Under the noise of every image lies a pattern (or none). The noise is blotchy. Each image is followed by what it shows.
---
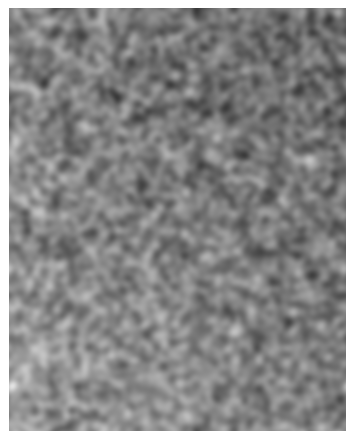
a smooth slope
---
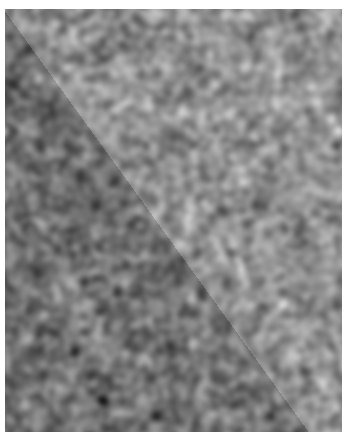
a sharp edge
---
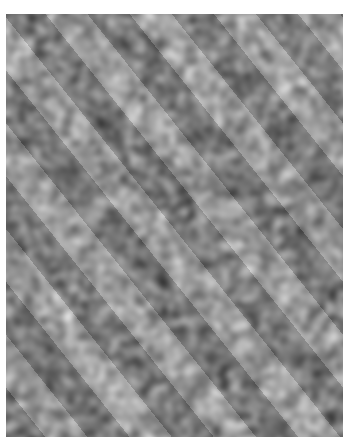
diagonal stripes
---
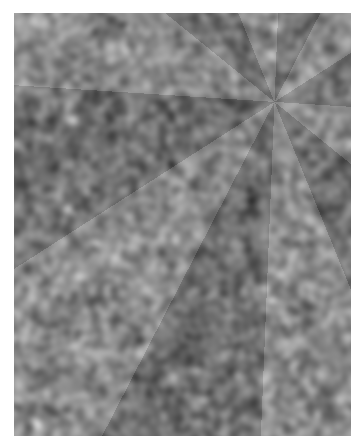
spokes from one point
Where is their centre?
top right
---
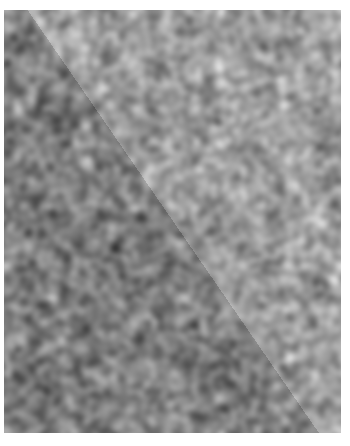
a sharp edge
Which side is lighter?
top right
